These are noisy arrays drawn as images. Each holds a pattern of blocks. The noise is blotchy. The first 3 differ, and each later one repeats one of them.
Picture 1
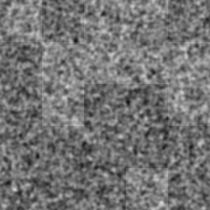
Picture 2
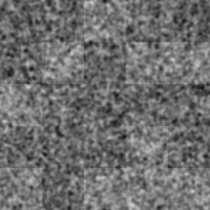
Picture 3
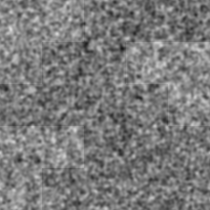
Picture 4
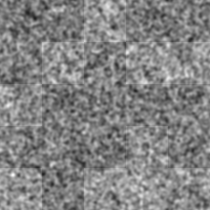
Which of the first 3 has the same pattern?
2
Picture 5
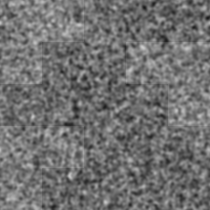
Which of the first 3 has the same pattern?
3
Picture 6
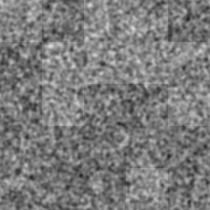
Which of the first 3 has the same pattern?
1
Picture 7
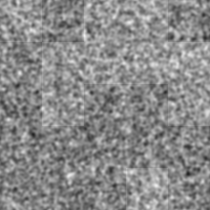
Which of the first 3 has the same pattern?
1
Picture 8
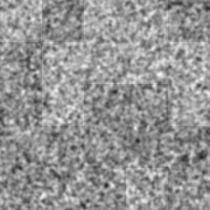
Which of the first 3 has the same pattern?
1
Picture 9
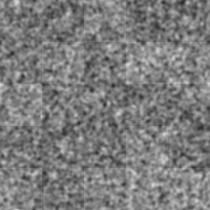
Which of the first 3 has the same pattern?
2
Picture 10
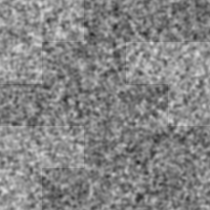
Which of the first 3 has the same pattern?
3
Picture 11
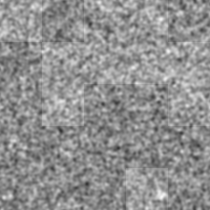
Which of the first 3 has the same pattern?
1
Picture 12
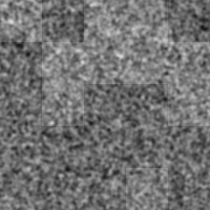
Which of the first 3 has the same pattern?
1
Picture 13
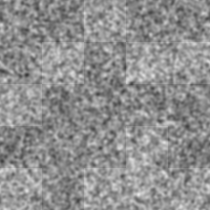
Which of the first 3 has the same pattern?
2
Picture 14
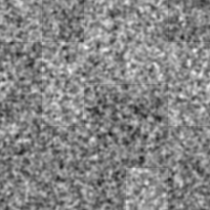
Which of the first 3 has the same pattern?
1
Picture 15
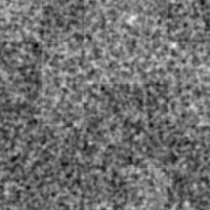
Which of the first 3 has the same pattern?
1
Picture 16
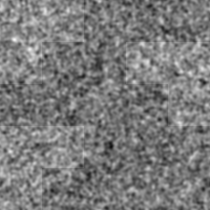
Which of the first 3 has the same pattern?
3
